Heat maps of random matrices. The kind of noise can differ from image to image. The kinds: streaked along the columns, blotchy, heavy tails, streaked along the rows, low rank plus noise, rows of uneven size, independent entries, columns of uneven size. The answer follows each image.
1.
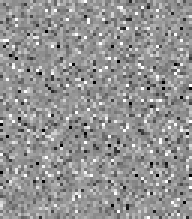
heavy tails
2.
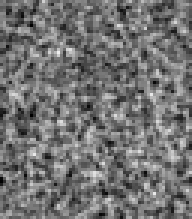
blotchy
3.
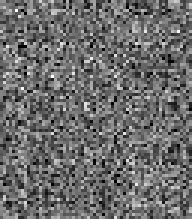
low rank plus noise
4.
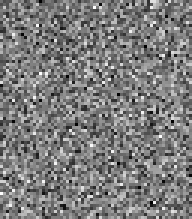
independent entries
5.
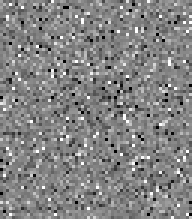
heavy tails
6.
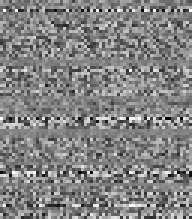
rows of uneven size
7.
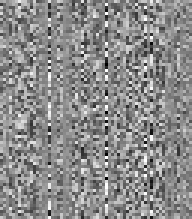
columns of uneven size
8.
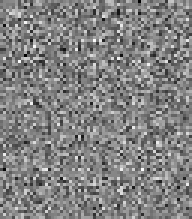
low rank plus noise
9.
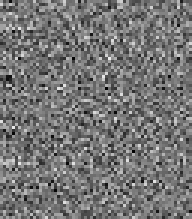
low rank plus noise
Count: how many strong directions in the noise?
five to eight
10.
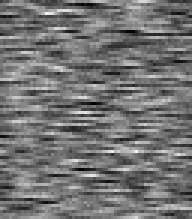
streaked along the rows
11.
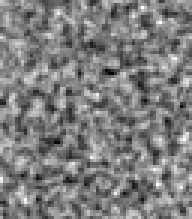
blotchy
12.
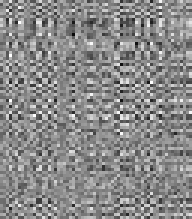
low rank plus noise
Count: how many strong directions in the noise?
one
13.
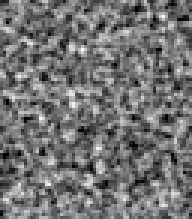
blotchy
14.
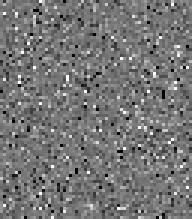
heavy tails
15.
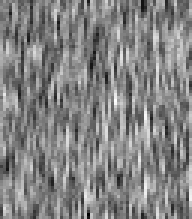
streaked along the columns
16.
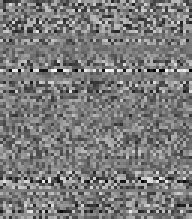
rows of uneven size
